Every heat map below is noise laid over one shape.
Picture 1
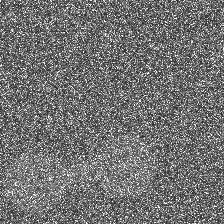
light dumbbell
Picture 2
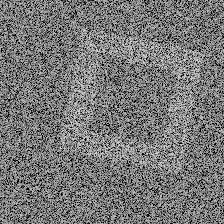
light square frame
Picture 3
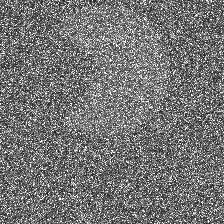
light disc with a wedge cut out
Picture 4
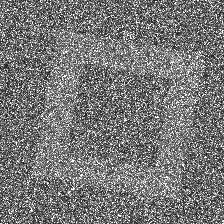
light square frame
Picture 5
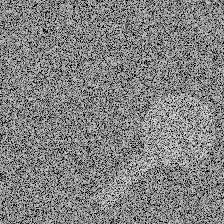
light lollipop
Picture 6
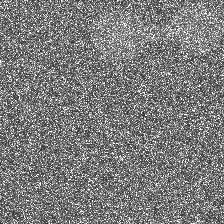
light dumbbell
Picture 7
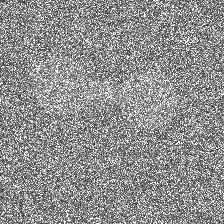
light dumbbell
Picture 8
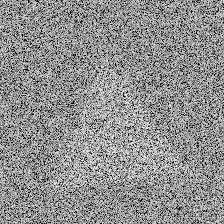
light triangle
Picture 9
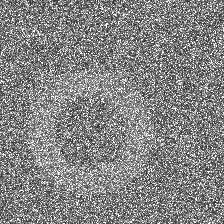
light ring
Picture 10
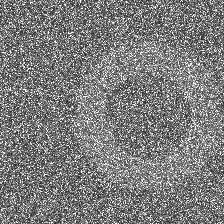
light ring
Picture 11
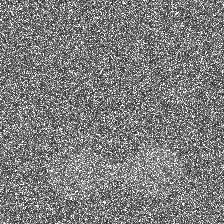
light dumbbell
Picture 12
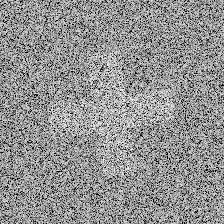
light cross
